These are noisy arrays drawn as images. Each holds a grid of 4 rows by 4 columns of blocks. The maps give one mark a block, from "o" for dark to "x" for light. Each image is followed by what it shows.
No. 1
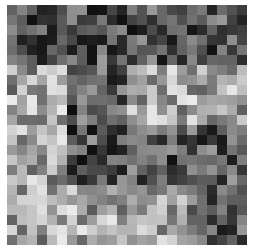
o o o o
x o x x
x o o o
x x x o
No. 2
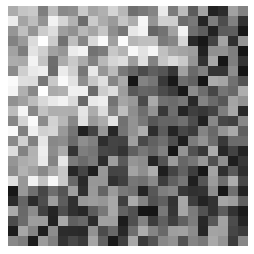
x x x o
x x o o
x o o o
o o o o
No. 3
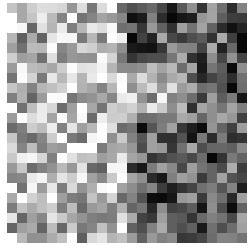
x x o o
x x x o
x x o o
x x o o
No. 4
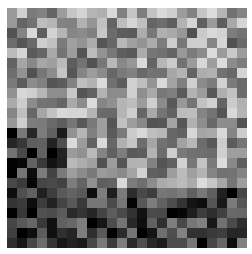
x x x x
x x x x
o x x x
o o o o
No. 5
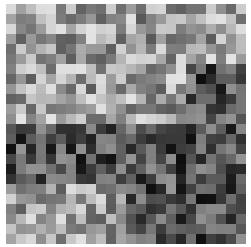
x x x x
x x x o
o o o o
x x o o
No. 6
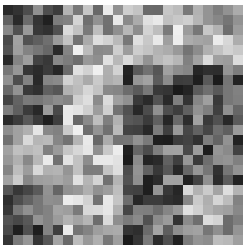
o x x x
o x o o
x x o o
o x o x
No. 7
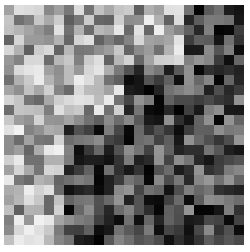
x x x o
x x o o
x o o o
x o o o
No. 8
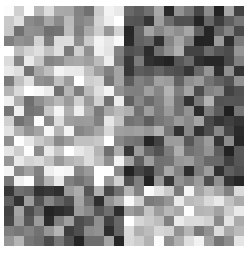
x x o o
x x o o
x x o o
o o x x
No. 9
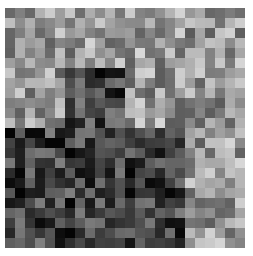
x x x x
x o x x
o o o x
o o o x
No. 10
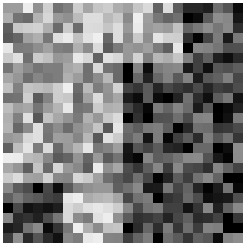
x x x o
x x o o
x x o o
o x o o
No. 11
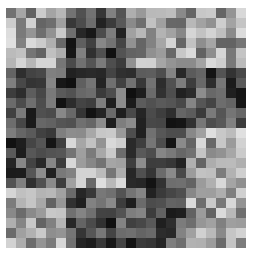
x o x x
o o o o
o x o x
x o o x
